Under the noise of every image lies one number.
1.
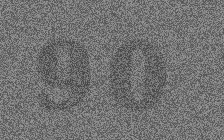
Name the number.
90
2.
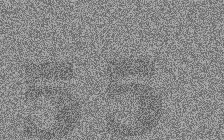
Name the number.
55
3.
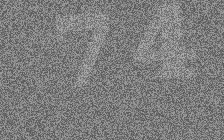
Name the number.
74
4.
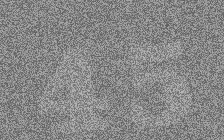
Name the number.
45
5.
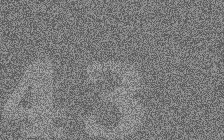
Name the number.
43
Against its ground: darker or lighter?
lighter
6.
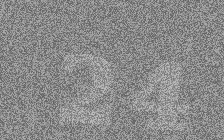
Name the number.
24
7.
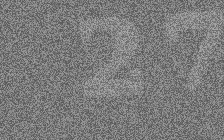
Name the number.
27
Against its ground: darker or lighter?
lighter
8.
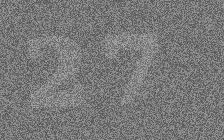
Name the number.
27
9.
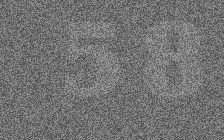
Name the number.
58
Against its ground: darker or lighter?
lighter
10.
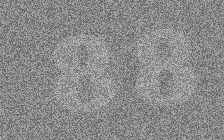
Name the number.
88
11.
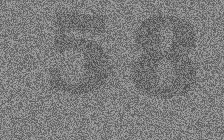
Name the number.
58
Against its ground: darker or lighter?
darker
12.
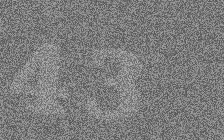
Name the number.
43
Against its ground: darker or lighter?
lighter
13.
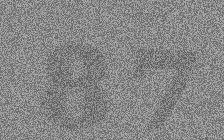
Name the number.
87
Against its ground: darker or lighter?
darker
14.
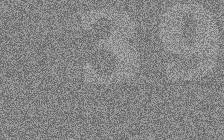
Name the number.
39
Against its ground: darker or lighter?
lighter
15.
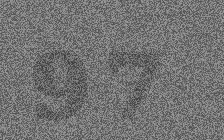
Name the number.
97
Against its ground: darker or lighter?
darker
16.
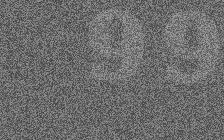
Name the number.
99
